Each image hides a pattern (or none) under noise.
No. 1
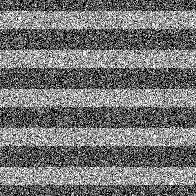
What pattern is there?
horizontal stripes
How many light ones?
5
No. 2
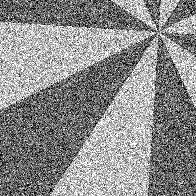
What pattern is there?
spokes from one point
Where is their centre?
top right
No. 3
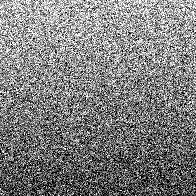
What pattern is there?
a smooth slope
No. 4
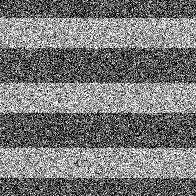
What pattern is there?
horizontal stripes
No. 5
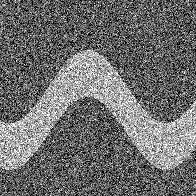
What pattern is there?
a wavy band
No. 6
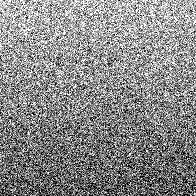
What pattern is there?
a smooth slope
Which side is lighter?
top
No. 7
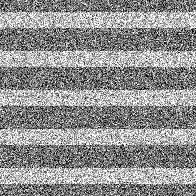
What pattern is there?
horizontal stripes
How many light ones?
5
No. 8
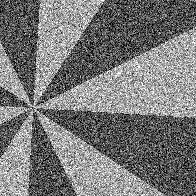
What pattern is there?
spokes from one point
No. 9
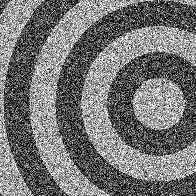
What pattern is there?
rings round one point
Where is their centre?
middle right
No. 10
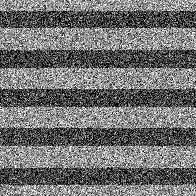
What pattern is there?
horizontal stripes
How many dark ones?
5
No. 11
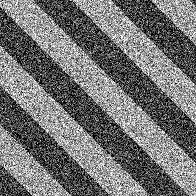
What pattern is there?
diagonal stripes
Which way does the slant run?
top left to bottom right
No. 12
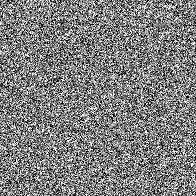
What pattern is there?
only noise
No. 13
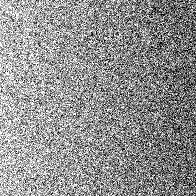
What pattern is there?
a smooth slope
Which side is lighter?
left
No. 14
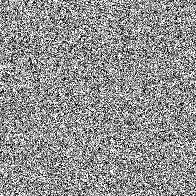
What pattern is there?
only noise
